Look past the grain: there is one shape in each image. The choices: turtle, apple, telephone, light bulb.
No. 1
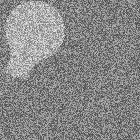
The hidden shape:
light bulb
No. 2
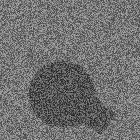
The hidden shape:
light bulb
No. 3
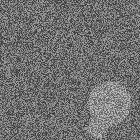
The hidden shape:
light bulb
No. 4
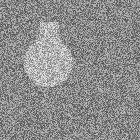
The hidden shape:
light bulb
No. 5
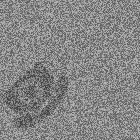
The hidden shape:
telephone
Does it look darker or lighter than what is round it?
darker
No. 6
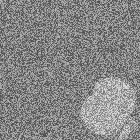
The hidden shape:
apple
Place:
bottom right
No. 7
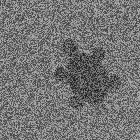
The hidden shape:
turtle
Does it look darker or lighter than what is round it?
darker
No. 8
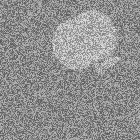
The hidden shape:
apple
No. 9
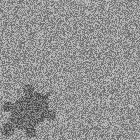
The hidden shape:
turtle
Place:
bottom left
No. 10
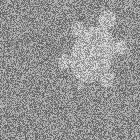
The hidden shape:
turtle
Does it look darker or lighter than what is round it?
lighter
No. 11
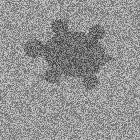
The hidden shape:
turtle
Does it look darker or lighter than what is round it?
darker
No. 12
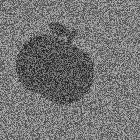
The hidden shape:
apple
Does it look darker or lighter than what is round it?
darker
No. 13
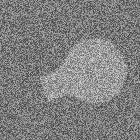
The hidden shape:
light bulb
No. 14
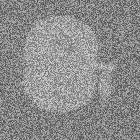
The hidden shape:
apple
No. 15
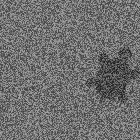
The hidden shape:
turtle
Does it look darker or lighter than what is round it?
darker
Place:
middle right
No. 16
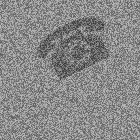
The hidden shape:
telephone
